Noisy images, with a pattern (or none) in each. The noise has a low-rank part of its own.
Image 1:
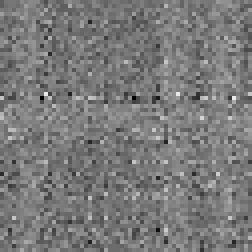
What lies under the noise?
bands of rows crossing bands of columns
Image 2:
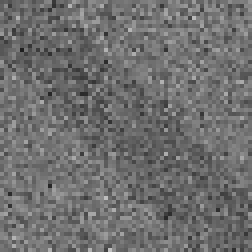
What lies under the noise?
a diagonal band
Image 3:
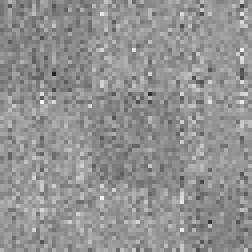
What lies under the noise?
blocks along the diagonal
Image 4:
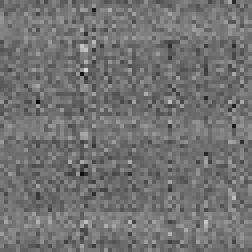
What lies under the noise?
bands of rows
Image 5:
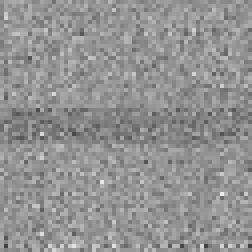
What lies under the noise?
one band of rows
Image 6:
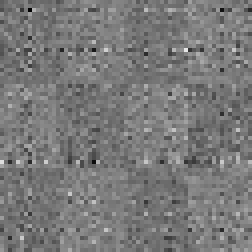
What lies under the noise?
a checkerboard
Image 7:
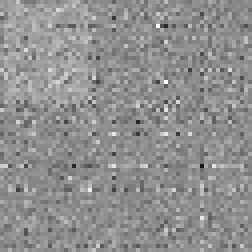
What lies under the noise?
one block
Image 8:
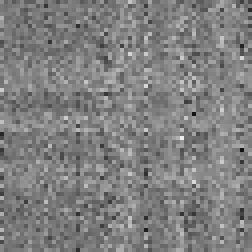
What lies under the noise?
bands of rows crossing bands of columns
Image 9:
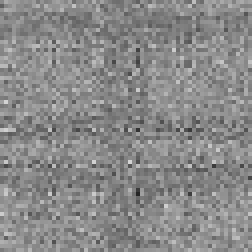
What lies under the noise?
bands of rows crossing bands of columns
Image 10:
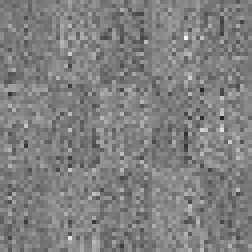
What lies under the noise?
a checkerboard
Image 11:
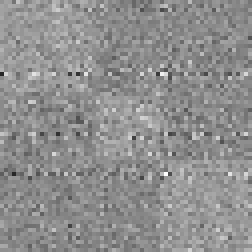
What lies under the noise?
blocks along the diagonal
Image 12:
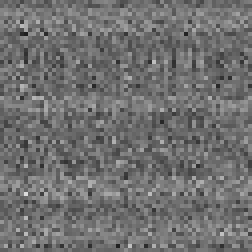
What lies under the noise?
bands of rows
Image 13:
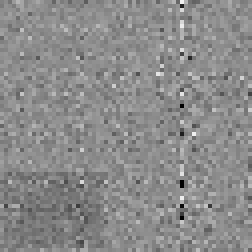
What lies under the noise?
one block
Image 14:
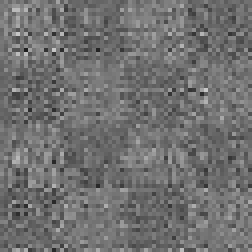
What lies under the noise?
a checkerboard
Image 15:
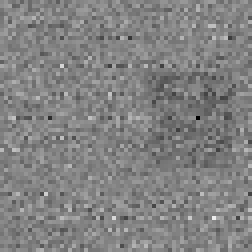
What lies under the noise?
one block
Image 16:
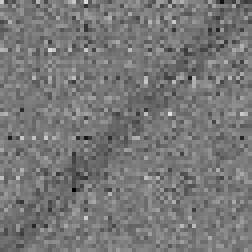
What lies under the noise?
a diagonal band
